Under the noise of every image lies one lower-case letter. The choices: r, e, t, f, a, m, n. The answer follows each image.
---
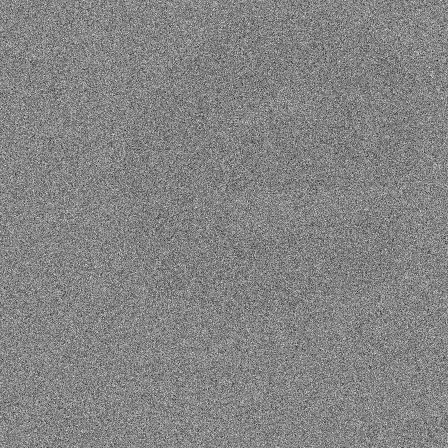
e
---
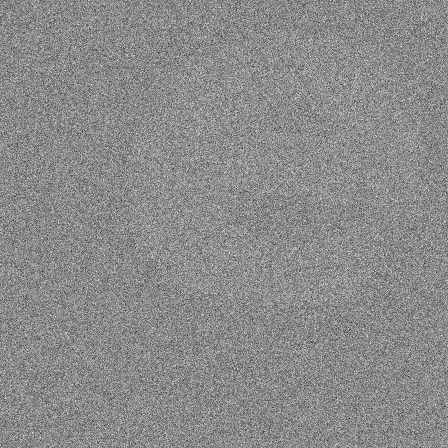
e
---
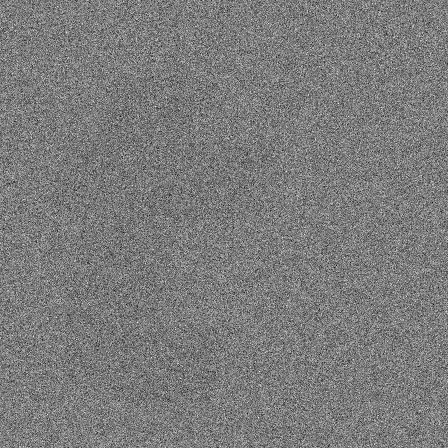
t
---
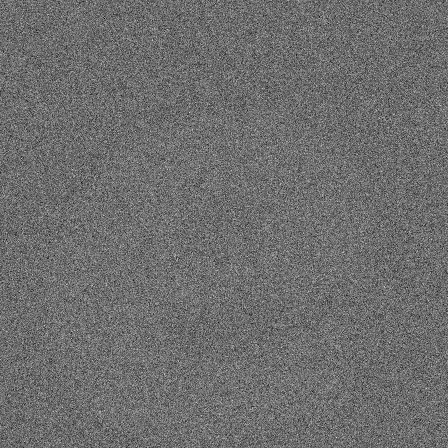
e
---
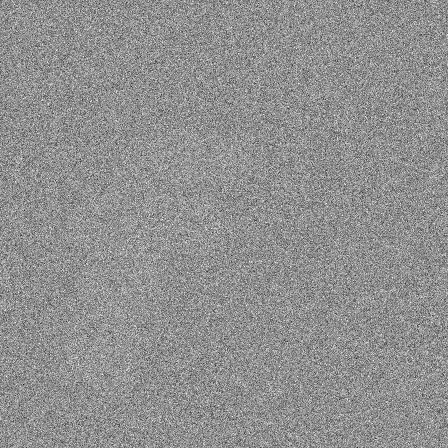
f
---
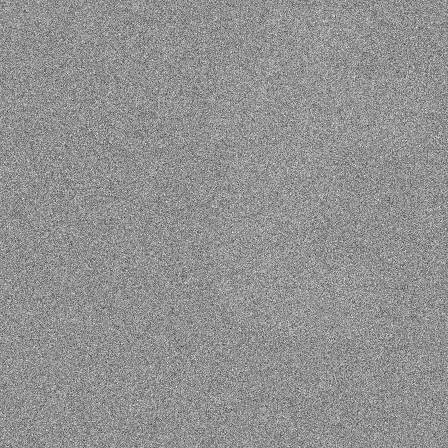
t
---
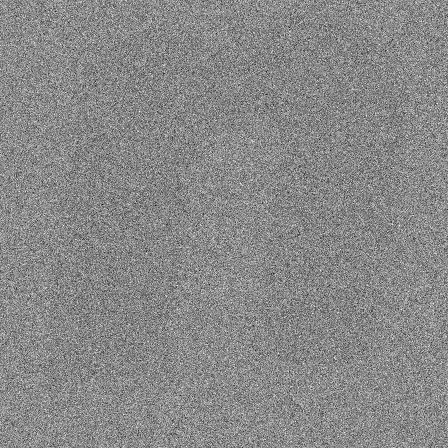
n
